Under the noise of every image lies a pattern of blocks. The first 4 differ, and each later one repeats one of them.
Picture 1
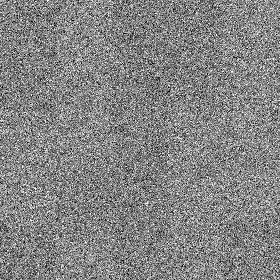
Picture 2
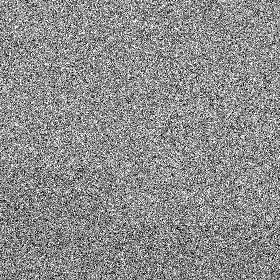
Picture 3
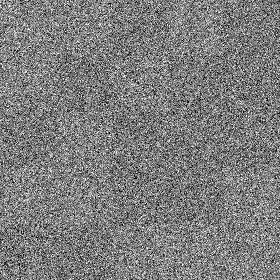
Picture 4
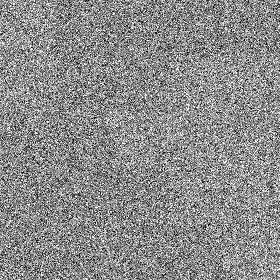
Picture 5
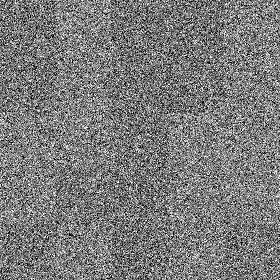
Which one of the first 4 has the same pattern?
1
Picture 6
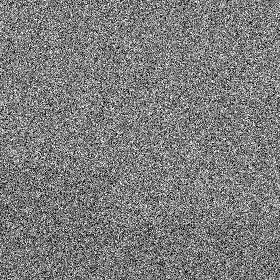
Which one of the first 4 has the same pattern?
2
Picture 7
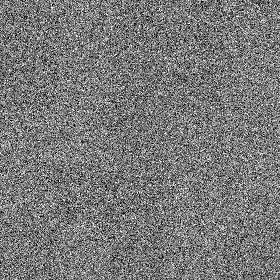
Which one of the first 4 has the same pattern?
1
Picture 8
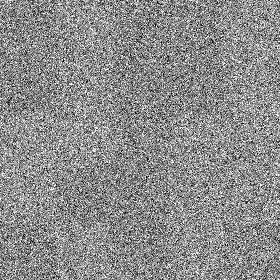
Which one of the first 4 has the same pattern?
1
